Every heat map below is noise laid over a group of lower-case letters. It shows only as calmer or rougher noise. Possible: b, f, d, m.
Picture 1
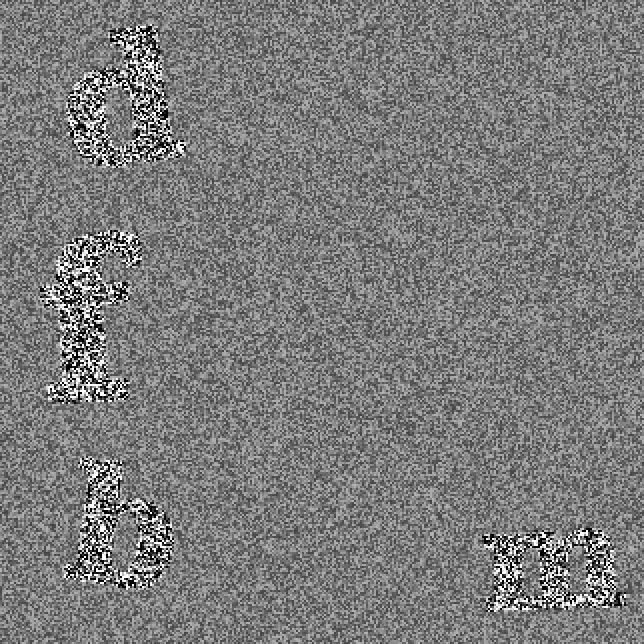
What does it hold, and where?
top left: d; middle left: f; bottom left: b; bottom right: m
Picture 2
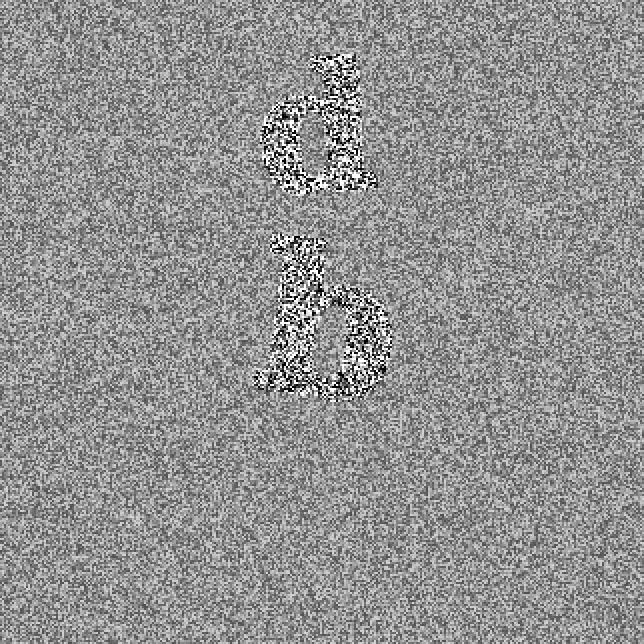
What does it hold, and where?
top middle: d; centre: b
